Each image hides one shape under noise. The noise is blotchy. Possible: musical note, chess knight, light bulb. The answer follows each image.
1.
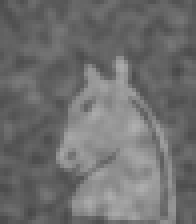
chess knight
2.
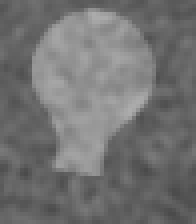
light bulb
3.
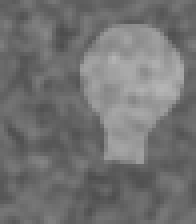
light bulb
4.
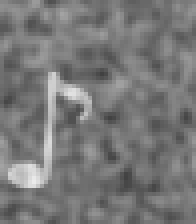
musical note
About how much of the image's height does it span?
half
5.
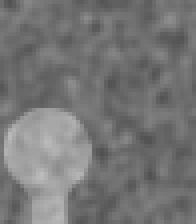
light bulb
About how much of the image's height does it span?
half
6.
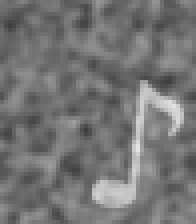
musical note
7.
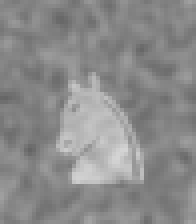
chess knight
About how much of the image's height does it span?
half
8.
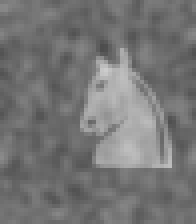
chess knight
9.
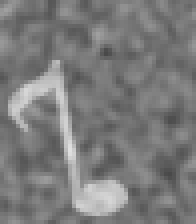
musical note
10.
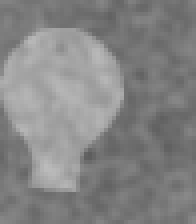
light bulb
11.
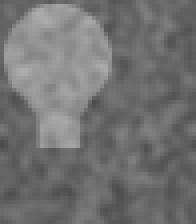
light bulb
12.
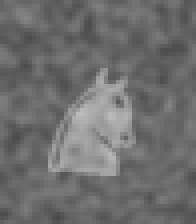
chess knight
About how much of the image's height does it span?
half
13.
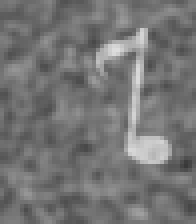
musical note
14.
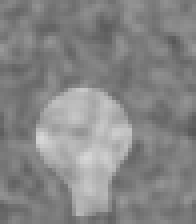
light bulb
